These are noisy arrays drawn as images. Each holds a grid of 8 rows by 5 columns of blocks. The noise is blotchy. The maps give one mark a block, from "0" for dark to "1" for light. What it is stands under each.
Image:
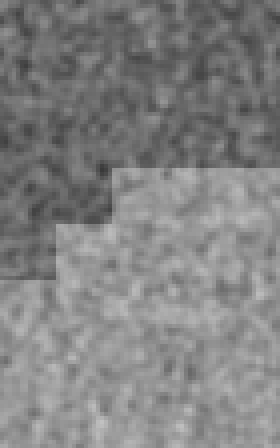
00000
00000
00000
00111
01111
11111
11111
11111
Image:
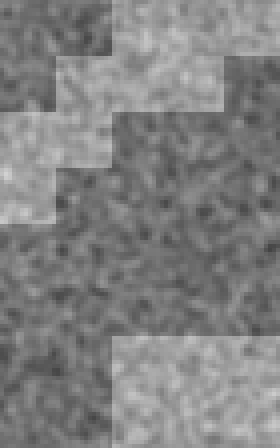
00111
01110
11000
10000
00000
00000
00111
00111
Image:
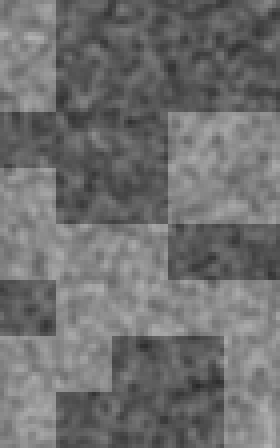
10000
10000
00011
10011
11100
01111
11001
10001
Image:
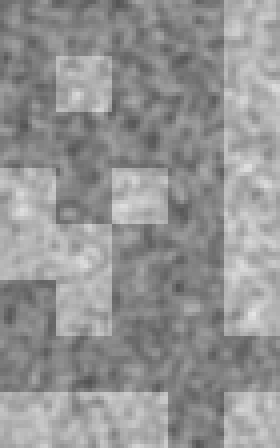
00001
01001
00001
10101
11001
01001
00000
11101
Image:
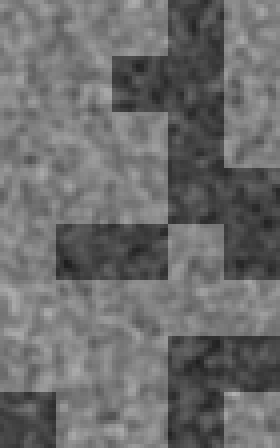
11101
11001
11101
11100
10010
11111
11100
01101
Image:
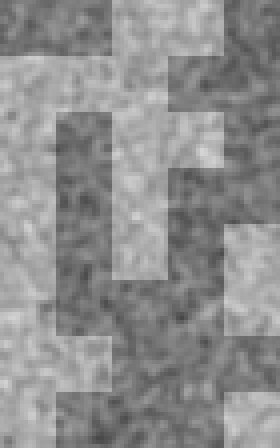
00110
11100
10110
10100
10101
10001
11000
10001
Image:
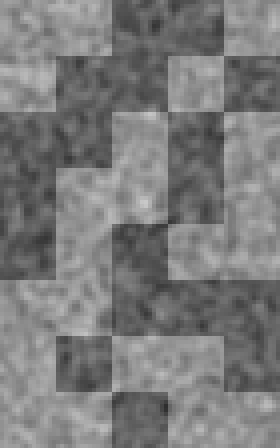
11001
10010
00101
01101
01011
11000
10110
11011
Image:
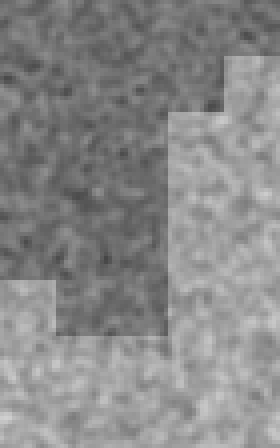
00000
00001
00011
00011
00011
10011
11111
11111
